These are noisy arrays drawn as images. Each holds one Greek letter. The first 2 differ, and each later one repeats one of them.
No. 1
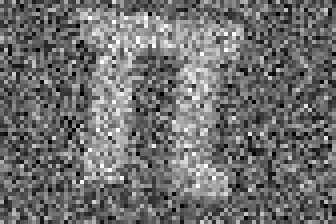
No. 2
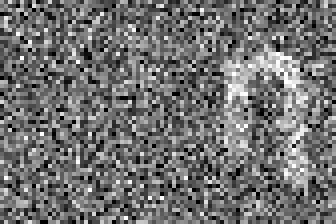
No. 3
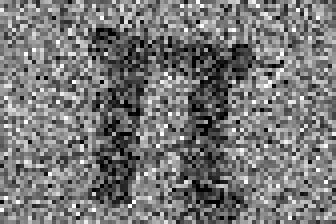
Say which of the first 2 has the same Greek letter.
1
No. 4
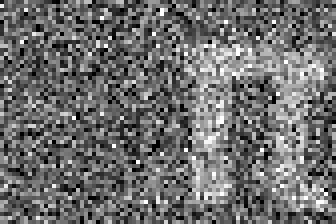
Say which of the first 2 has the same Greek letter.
1
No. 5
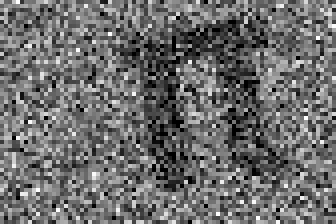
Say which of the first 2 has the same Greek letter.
1
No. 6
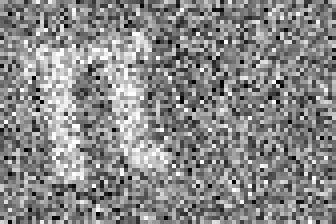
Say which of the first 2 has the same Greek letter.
1
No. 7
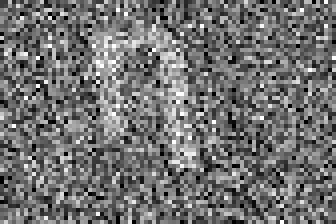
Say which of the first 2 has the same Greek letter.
2
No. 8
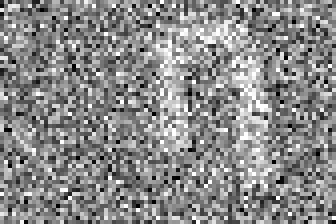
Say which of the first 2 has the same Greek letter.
2
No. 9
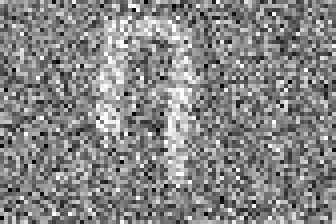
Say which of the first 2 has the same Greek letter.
2
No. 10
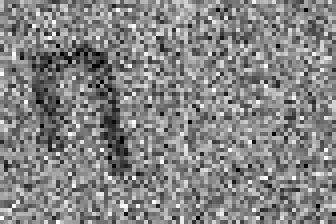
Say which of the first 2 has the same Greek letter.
2
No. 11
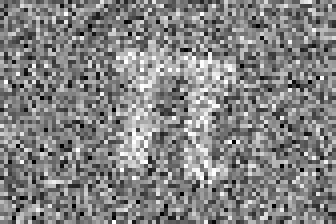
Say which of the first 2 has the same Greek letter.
1
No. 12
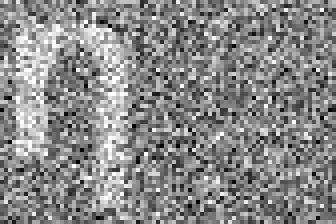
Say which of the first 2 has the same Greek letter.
2
